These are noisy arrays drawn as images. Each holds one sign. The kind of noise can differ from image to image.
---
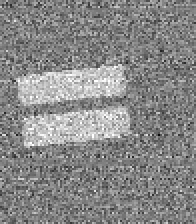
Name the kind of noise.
rows of uneven size
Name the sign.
equals sign
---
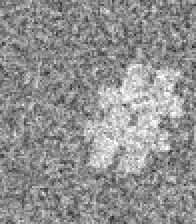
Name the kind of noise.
blotchy
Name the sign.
hash sign
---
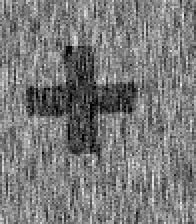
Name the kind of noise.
streaked along the columns
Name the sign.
plus sign
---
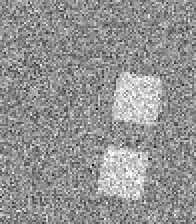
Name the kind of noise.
independent entries
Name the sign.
colon
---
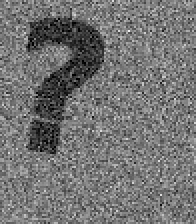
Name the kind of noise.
low rank plus noise
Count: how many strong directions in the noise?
two
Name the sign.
question mark
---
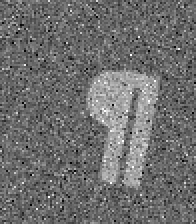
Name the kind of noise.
heavy tails
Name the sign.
pilcrow
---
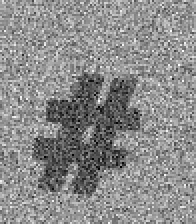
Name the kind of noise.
low rank plus noise
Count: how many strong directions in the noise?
five to eight
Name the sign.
hash sign
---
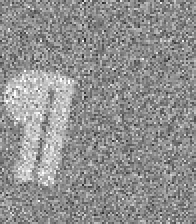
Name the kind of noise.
low rank plus noise
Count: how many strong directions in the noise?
one
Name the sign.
pilcrow
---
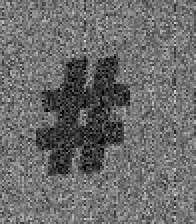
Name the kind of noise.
columns of uneven size
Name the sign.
hash sign
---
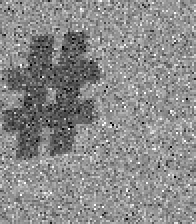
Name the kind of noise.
heavy tails
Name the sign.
hash sign
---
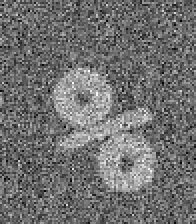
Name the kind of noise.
low rank plus noise
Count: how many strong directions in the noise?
three or four
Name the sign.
percent sign
